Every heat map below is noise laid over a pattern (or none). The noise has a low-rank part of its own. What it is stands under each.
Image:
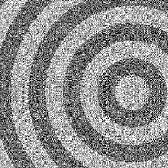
rings round one point
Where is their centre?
middle right
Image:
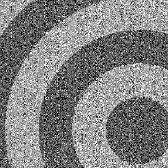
rings round one point
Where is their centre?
bottom right
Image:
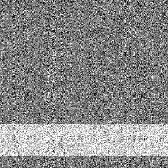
one horizontal stripe
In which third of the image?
bottom
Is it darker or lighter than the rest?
lighter
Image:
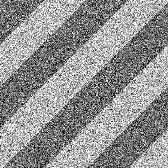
diagonal stripes
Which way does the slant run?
bottom left to top right
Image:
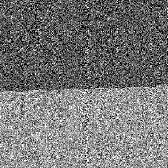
a sharp edge
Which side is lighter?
bottom
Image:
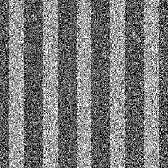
vertical stripes
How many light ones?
5
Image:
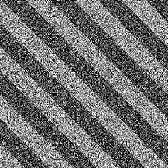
diagonal stripes
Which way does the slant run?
top left to bottom right
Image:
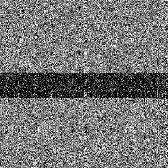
one horizontal stripe
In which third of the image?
middle
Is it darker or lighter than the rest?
darker
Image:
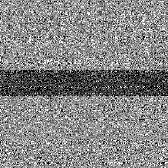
one horizontal stripe
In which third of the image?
middle
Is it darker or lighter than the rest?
darker
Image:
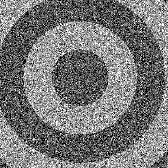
rings round one point
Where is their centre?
centre
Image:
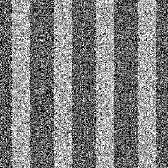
vertical stripes
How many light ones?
4
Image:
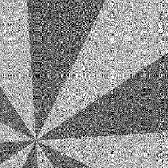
spokes from one point
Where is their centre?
bottom left
